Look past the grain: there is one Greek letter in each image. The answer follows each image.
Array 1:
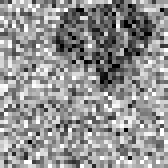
phi
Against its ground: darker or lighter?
darker
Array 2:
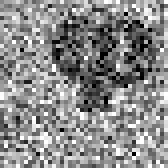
phi
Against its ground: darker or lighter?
darker
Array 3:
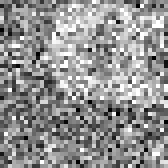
alpha
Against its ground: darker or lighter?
lighter
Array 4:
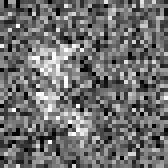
xi
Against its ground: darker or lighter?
lighter
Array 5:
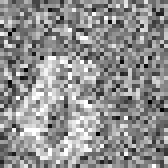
delta
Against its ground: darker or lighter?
lighter
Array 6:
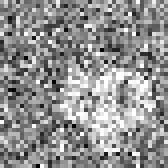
phi
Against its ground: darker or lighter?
lighter
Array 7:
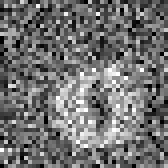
sigma
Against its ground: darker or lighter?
lighter
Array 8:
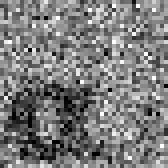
alpha
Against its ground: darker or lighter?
darker
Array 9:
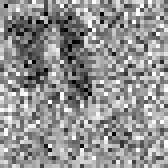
eta
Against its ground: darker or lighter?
darker
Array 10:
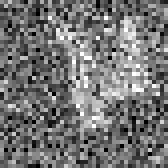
mu
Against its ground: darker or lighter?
lighter
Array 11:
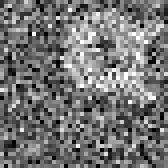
alpha
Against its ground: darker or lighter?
lighter
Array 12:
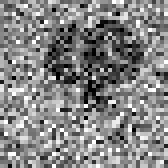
phi
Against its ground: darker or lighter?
darker
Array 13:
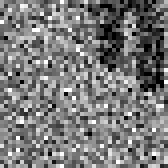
eta
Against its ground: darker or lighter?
darker
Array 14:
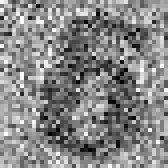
delta
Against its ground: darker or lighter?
darker
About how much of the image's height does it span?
nearly all
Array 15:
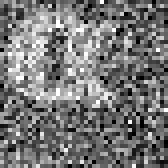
alpha
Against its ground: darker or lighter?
lighter
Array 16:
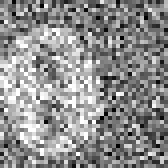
theta
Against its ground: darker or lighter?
lighter
